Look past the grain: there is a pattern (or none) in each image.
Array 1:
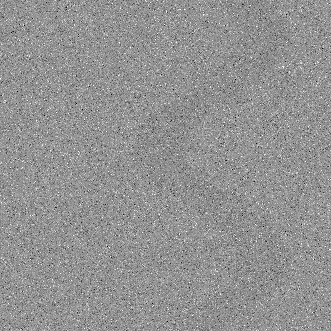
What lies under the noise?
a wavy band
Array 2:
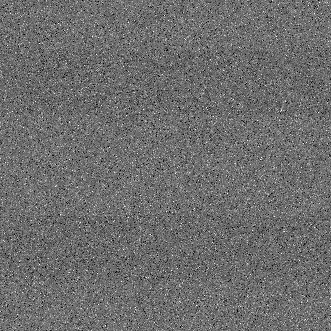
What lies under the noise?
horizontal stripes
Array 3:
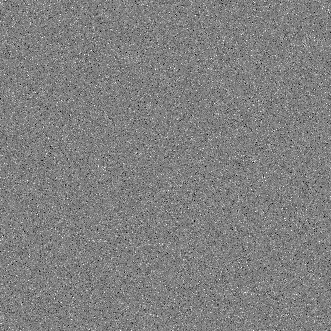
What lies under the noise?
only noise
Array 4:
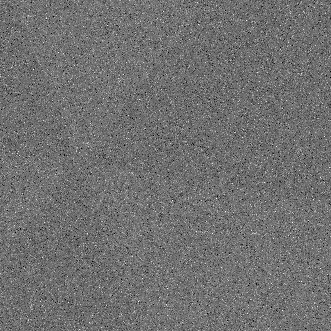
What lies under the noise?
spokes from one point
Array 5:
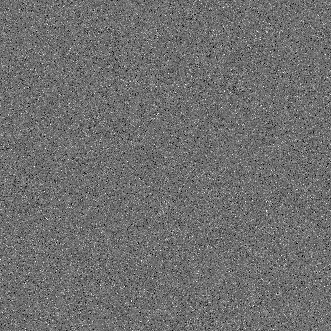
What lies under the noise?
only noise
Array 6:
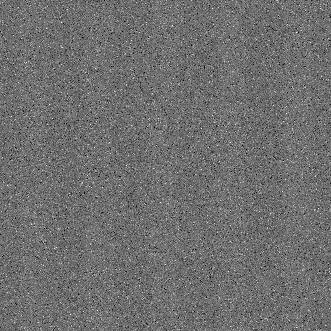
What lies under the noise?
vertical stripes
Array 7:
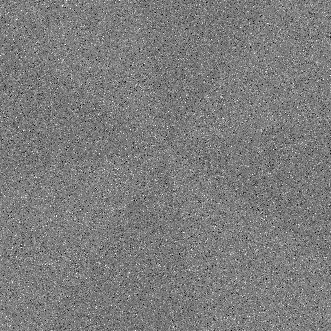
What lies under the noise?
spokes from one point
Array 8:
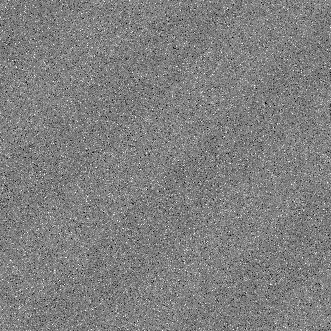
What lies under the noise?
diagonal stripes
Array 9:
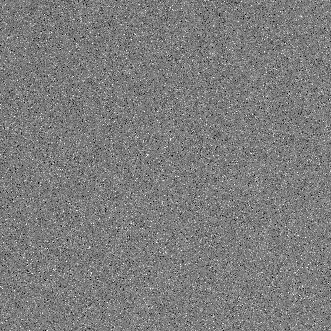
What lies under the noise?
a smooth slope
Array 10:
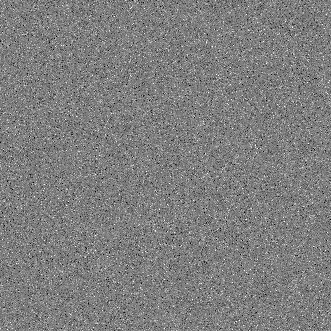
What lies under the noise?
only noise
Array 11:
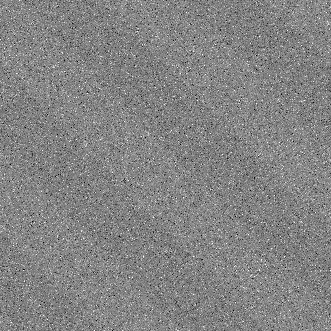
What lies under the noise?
diagonal stripes
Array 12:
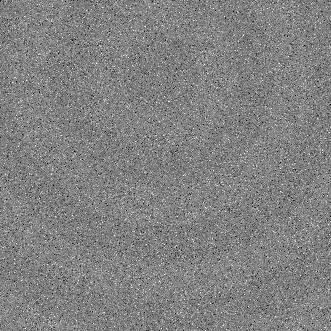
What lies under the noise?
rings round one point
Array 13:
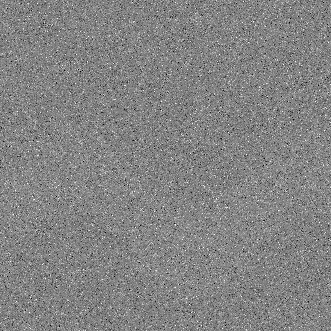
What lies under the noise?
a wavy band
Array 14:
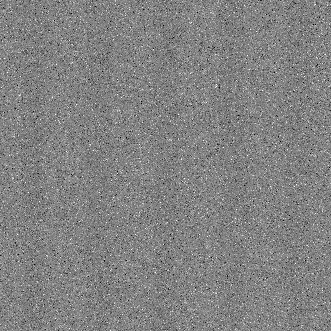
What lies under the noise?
vertical stripes
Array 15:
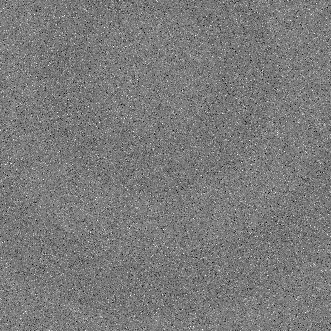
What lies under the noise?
rings round one point
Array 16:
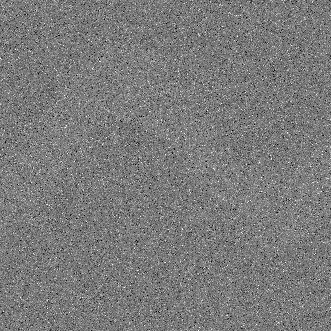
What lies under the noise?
a wavy band
